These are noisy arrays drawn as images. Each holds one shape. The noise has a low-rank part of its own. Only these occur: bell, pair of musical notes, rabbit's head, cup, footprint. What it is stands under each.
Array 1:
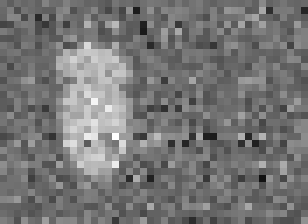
footprint
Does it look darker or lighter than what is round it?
lighter
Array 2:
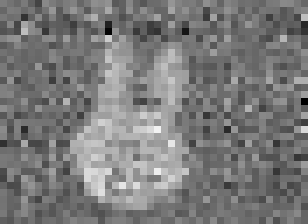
rabbit's head
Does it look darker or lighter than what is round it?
lighter
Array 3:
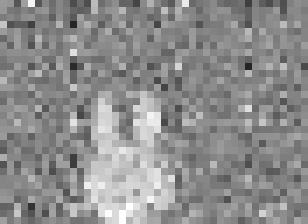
rabbit's head
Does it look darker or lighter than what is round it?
lighter
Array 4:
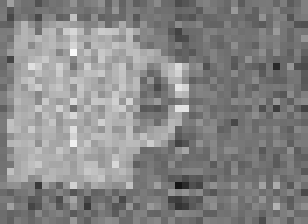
cup
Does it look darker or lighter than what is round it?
lighter
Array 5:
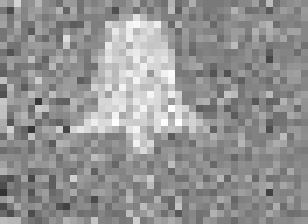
bell
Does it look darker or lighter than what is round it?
lighter
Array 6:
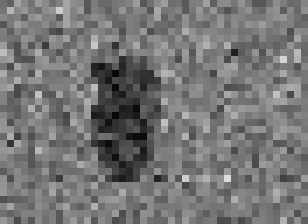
footprint
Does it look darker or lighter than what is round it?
darker
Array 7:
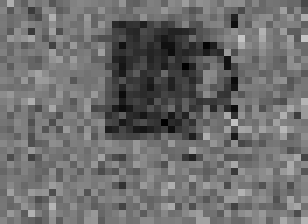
cup
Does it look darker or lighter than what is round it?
darker
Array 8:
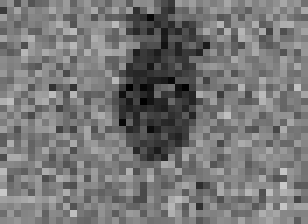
footprint
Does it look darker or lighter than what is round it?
darker
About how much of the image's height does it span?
two thirds
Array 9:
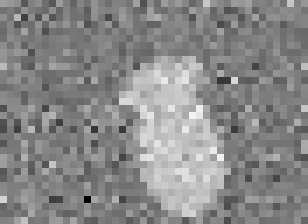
footprint
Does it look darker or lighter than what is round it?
lighter
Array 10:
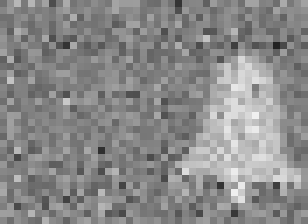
bell
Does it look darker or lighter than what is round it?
lighter
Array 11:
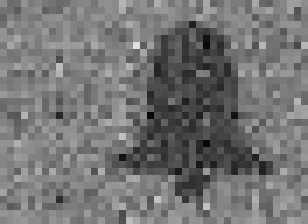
bell
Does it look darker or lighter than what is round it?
darker
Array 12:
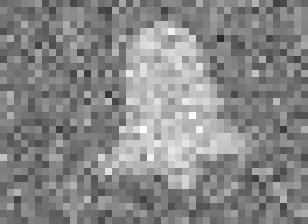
bell
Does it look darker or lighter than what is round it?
lighter
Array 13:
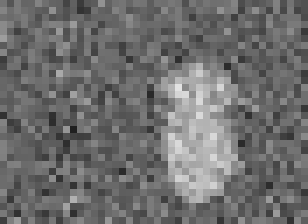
footprint
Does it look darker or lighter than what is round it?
lighter
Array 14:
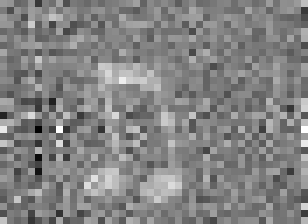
pair of musical notes
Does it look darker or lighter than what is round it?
lighter
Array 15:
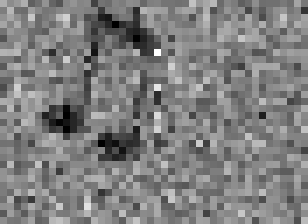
pair of musical notes
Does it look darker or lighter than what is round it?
darker
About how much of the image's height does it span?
two thirds
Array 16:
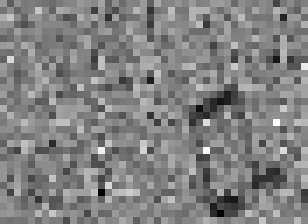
pair of musical notes
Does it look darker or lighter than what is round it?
darker
